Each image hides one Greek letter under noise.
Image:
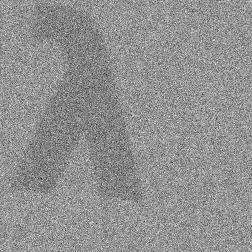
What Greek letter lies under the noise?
lambda
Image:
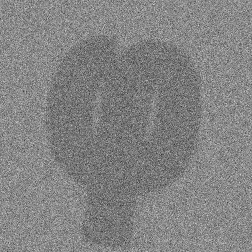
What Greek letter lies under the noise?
phi
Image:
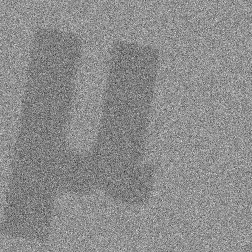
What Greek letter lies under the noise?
mu
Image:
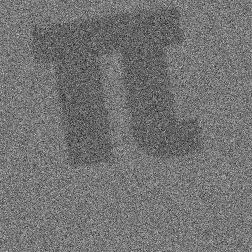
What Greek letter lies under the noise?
pi
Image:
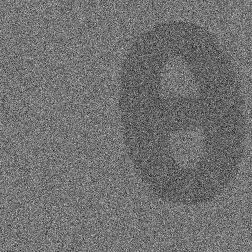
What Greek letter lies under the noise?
theta
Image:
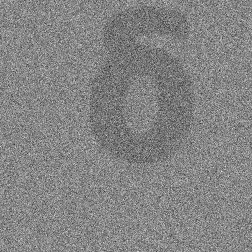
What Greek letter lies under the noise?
delta
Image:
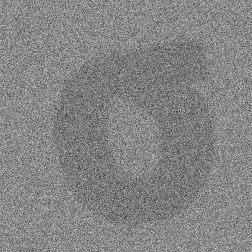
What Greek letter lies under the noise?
sigma
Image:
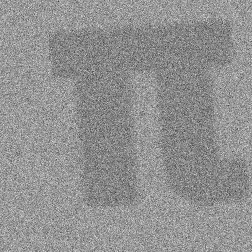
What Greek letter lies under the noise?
pi
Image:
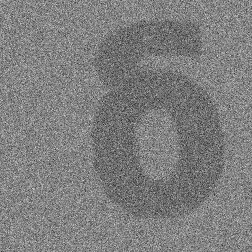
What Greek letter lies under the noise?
delta
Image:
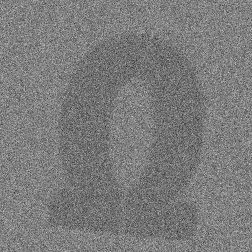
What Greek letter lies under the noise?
omega
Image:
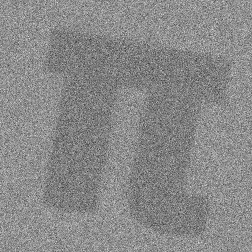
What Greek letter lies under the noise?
pi
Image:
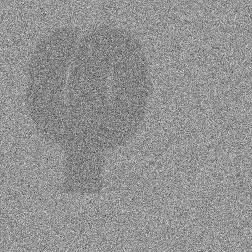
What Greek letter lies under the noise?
phi
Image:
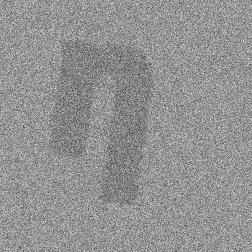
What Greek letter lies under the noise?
eta
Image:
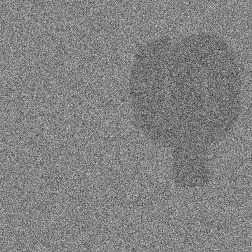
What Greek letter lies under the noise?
phi
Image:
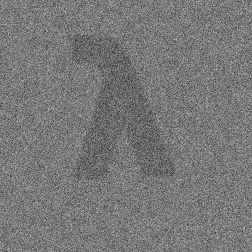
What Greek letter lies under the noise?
lambda
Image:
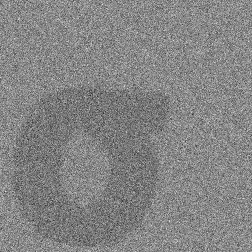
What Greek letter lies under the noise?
sigma
